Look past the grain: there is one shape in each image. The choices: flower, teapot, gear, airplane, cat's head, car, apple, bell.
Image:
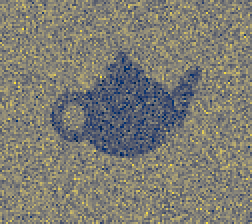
dark teapot
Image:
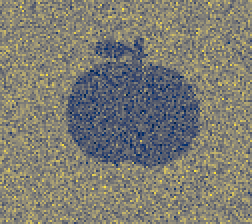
dark apple
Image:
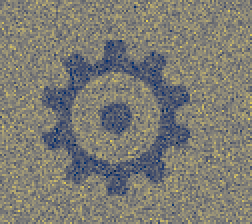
dark gear
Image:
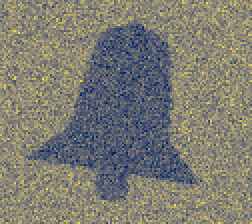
dark bell
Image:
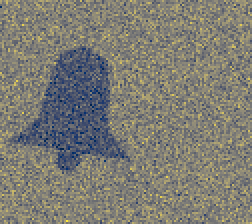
dark bell
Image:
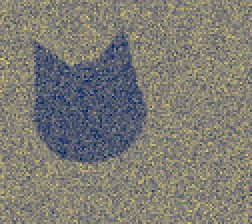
dark cat's head
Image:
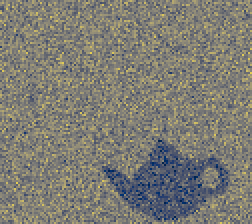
dark teapot
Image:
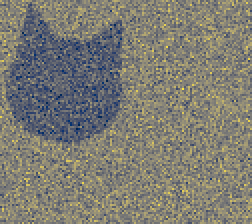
dark cat's head
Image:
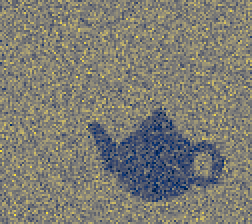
dark teapot
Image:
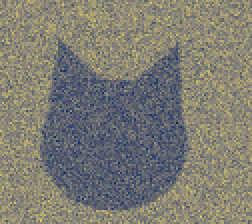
dark cat's head
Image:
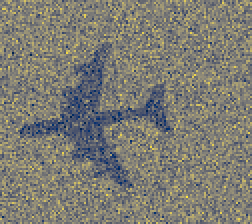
dark airplane
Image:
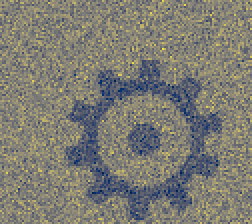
dark gear
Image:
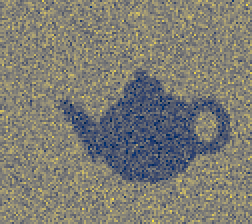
dark teapot
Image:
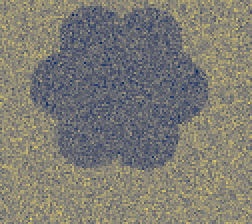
dark flower
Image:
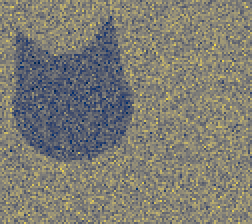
dark cat's head
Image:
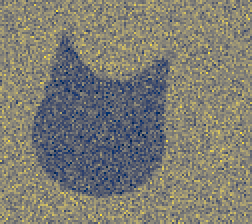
dark cat's head
